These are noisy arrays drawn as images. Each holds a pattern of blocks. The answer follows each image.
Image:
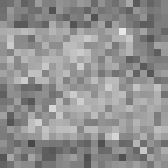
the same after a half turn
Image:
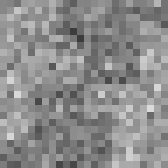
the same after a half turn
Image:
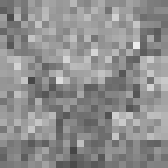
left and right mirror each other
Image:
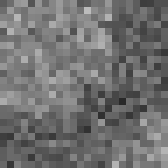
mirrored about the diagonal from the top left
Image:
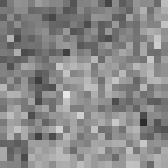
no symmetry
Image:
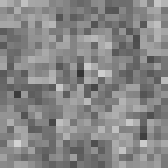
the same after a half turn
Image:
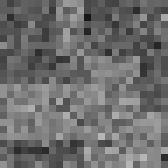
no symmetry
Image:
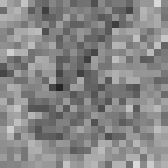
left and right mirror each other
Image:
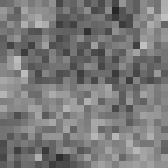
no symmetry
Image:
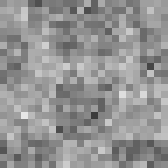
left and right mirror each other
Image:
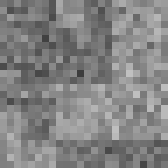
no symmetry
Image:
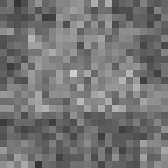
left and right mirror each other
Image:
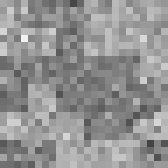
no symmetry
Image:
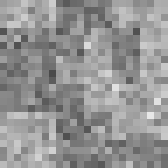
no symmetry
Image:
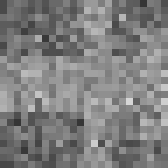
top and bottom mirror each other
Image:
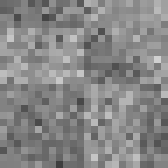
mirrored about the diagonal from the bottom left
